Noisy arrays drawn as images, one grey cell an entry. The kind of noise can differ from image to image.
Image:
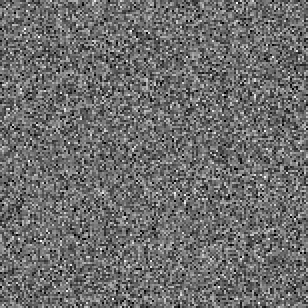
independent entries
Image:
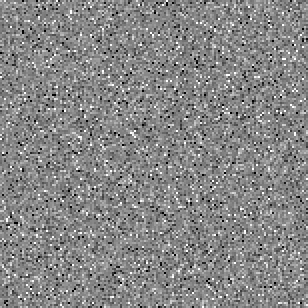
heavy tails
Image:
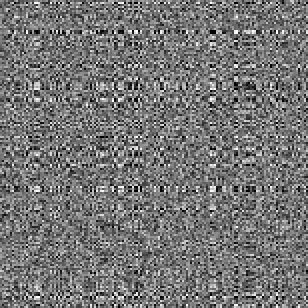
low rank plus noise
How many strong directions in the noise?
one
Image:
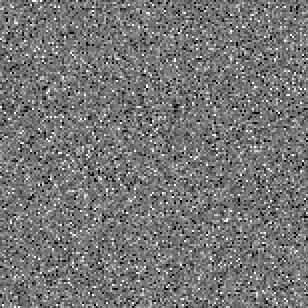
heavy tails
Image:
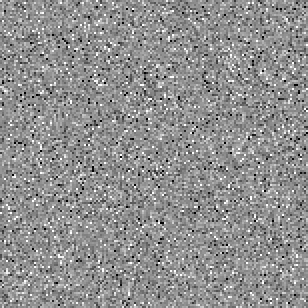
heavy tails
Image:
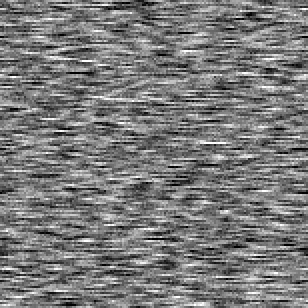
streaked along the rows
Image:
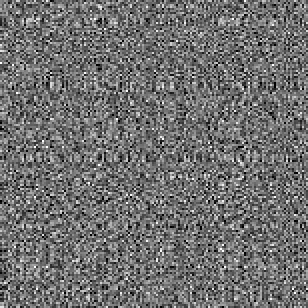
low rank plus noise
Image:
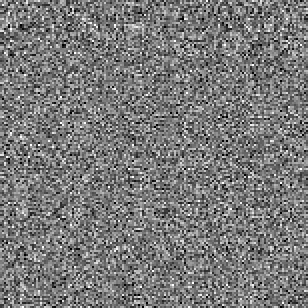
low rank plus noise
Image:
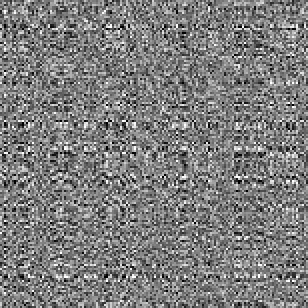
low rank plus noise
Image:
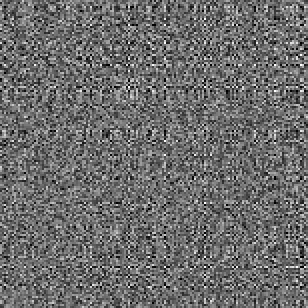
low rank plus noise
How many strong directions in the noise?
one
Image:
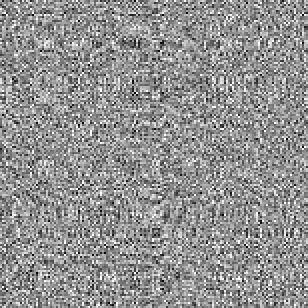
low rank plus noise
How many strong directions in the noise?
three or four
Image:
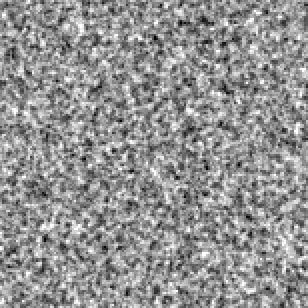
blotchy
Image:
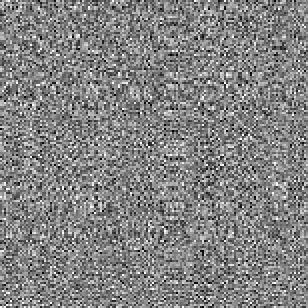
low rank plus noise
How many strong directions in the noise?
three or four
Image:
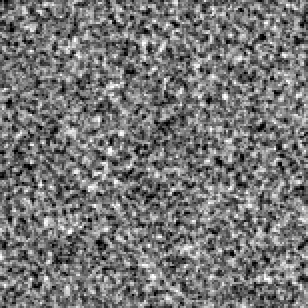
blotchy
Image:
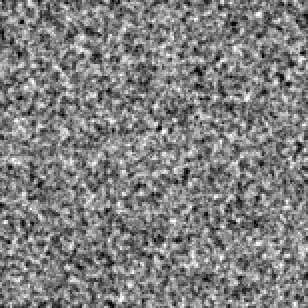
blotchy
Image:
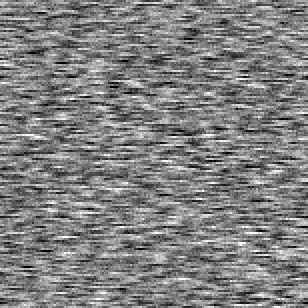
streaked along the rows
